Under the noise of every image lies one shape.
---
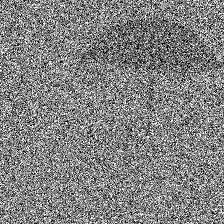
umbrella
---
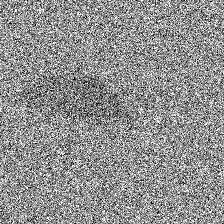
umbrella
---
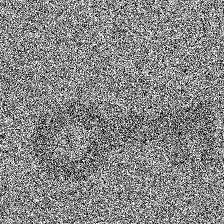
key
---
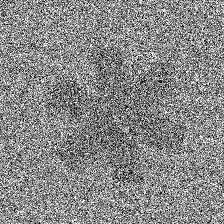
asterisk
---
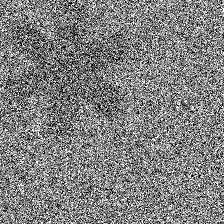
asterisk
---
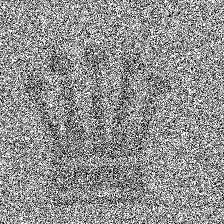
chess queen
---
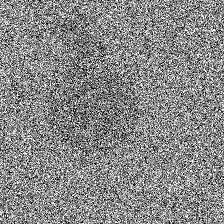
pear
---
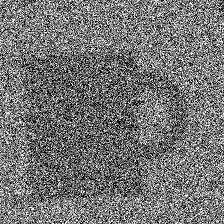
cup
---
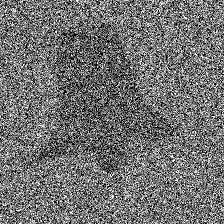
bell
